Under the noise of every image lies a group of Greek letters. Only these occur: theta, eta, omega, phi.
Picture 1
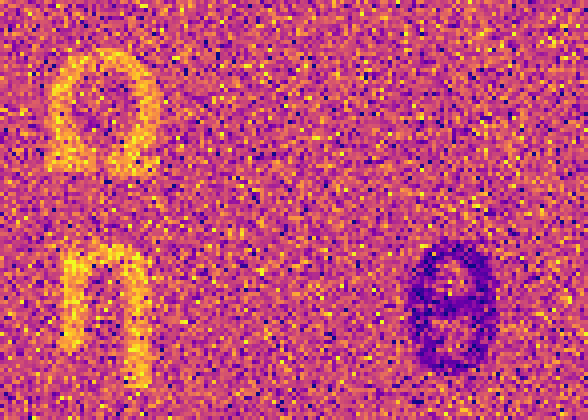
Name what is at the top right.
nothing
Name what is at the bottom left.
eta
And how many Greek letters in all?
3
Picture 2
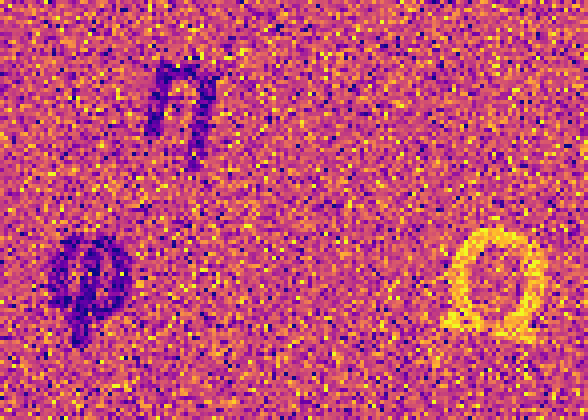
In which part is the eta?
top left
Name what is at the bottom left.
phi
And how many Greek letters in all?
3
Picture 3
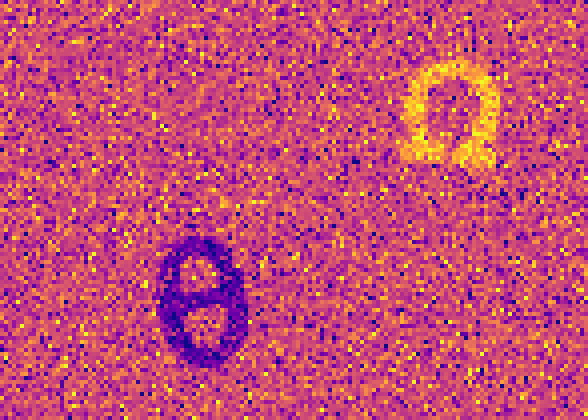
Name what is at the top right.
omega
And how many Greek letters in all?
2
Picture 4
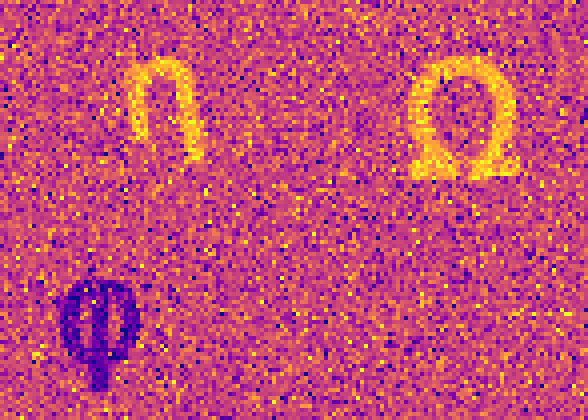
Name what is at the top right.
omega
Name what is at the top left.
eta
